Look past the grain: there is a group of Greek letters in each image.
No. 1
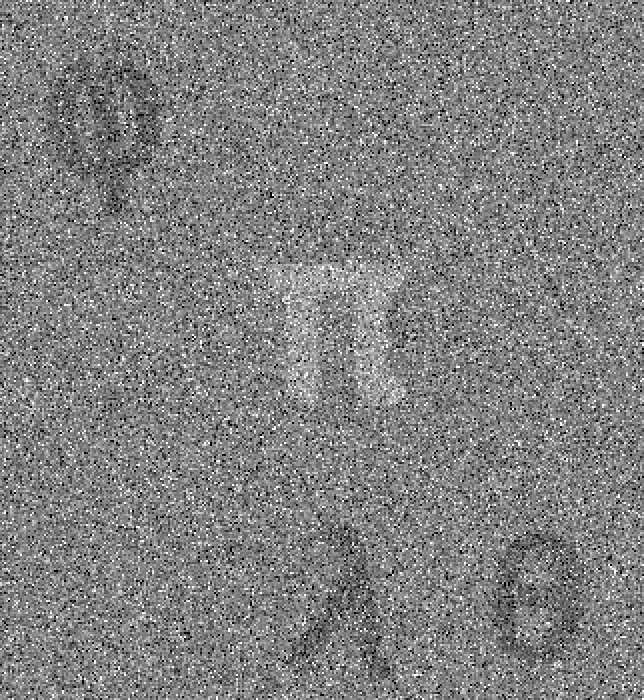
top left: dark phi; centre: light pi; bottom middle: dark lambda; bottom right: dark theta
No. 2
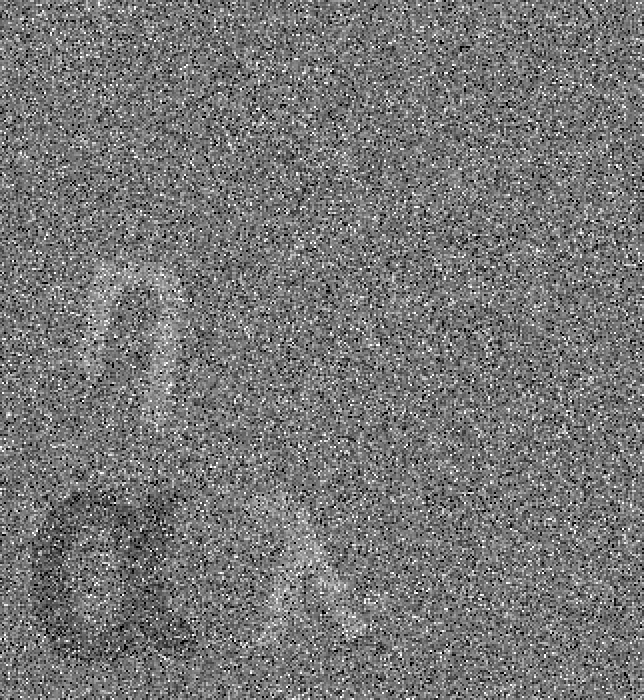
middle left: light eta; bottom left: dark alpha; bottom middle: light lambda
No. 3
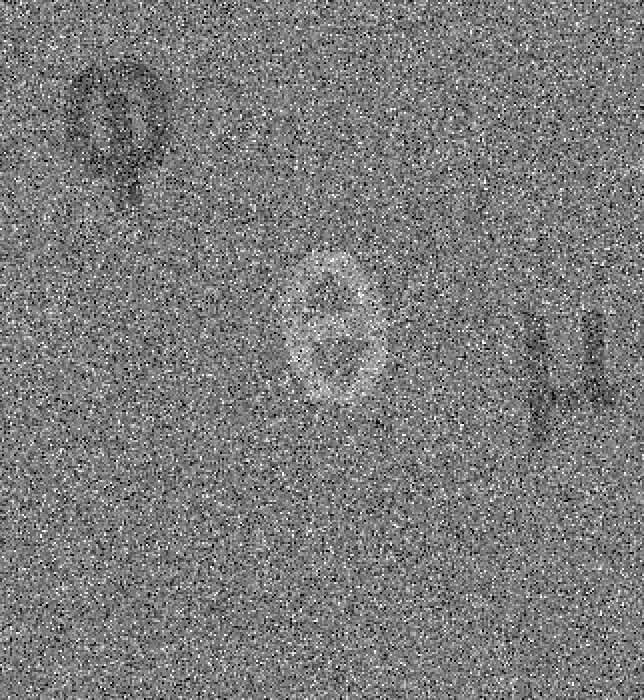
top left: dark phi; centre: light theta; middle right: dark mu
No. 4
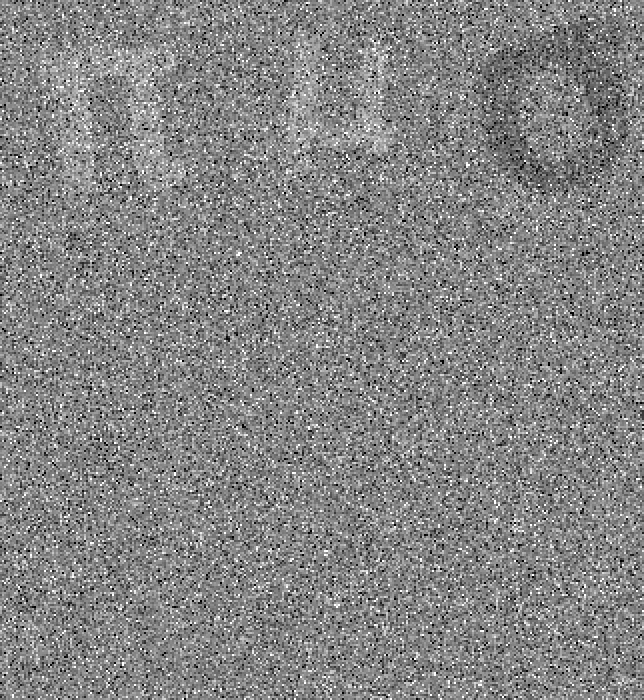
top left: light pi; top middle: light mu; top right: dark sigma
